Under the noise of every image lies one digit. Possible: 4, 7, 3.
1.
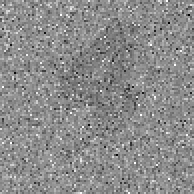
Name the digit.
4
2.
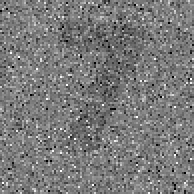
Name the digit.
7
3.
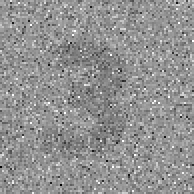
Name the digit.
3
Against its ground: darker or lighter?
darker
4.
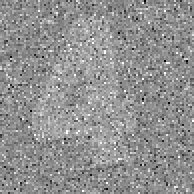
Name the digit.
4
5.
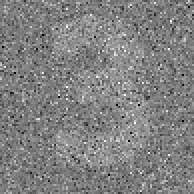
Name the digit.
3
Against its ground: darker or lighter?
lighter
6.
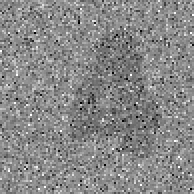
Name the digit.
4
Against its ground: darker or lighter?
darker
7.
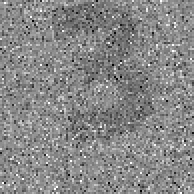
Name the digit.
3
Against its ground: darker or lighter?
darker
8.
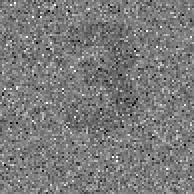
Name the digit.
3
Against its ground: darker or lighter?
darker
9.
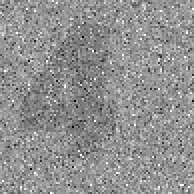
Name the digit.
4
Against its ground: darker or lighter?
darker
